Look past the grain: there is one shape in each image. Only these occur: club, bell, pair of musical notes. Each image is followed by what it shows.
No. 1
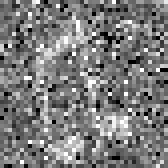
pair of musical notes
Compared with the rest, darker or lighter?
lighter
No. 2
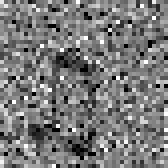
pair of musical notes
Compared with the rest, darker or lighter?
darker
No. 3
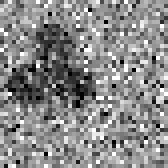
club
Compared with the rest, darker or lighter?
darker
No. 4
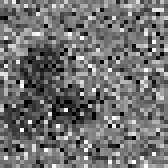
club
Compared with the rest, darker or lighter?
darker
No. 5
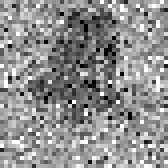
bell
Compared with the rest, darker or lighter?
darker
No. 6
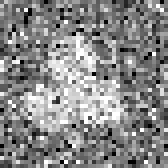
club
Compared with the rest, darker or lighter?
lighter
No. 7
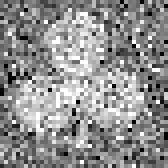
club
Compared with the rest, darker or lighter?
lighter
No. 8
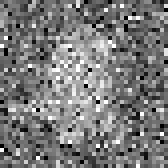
bell
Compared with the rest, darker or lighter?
lighter
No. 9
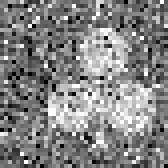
club
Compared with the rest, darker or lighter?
lighter
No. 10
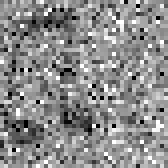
pair of musical notes
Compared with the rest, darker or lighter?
darker
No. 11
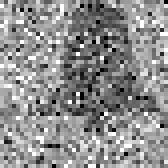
bell
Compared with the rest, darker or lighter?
darker
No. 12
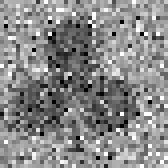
club
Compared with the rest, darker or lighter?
darker
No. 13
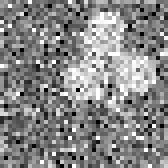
club
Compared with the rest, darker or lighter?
lighter
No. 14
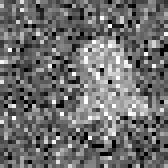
bell
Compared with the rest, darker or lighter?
lighter
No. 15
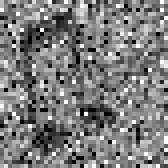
pair of musical notes
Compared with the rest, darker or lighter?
darker
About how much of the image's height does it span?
nearly all
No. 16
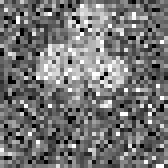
club
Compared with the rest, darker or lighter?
lighter
